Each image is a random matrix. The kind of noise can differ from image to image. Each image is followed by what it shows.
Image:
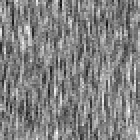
streaked along the columns
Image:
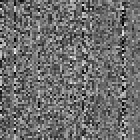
columns of uneven size
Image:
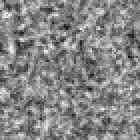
blotchy
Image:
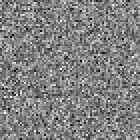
independent entries
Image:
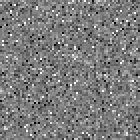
heavy tails
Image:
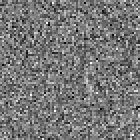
independent entries
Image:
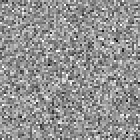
independent entries
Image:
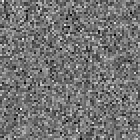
independent entries
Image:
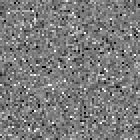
heavy tails
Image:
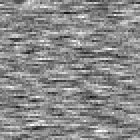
streaked along the rows
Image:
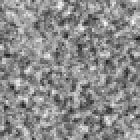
blotchy
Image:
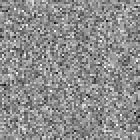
independent entries
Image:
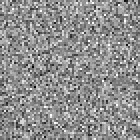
independent entries
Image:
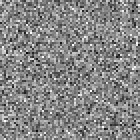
independent entries
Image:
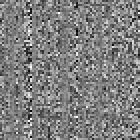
columns of uneven size
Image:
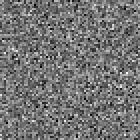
independent entries
